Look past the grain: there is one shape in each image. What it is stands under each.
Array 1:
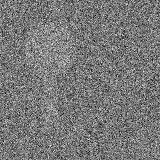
light lollipop
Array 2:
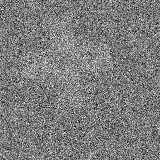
light cross
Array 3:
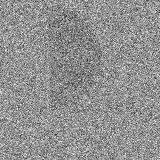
dark half disc
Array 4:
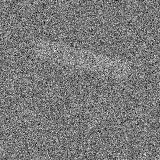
light bar
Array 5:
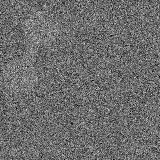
light dumbbell
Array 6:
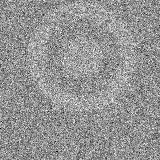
light bullseye
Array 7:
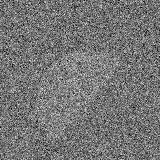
light half disc
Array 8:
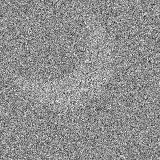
light crescent
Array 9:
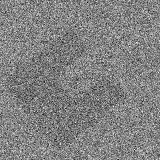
dark square with a notch
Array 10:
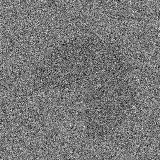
dark disc with a wedge cut out
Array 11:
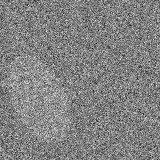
light ellipse
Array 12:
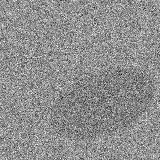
dark ellipse
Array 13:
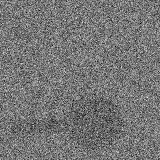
dark lollipop
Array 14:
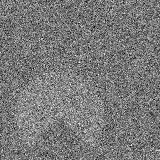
light disc with a wedge cut out
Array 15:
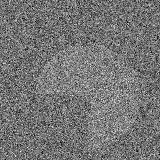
light disc with a wedge cut out
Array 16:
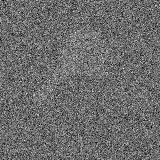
light lollipop
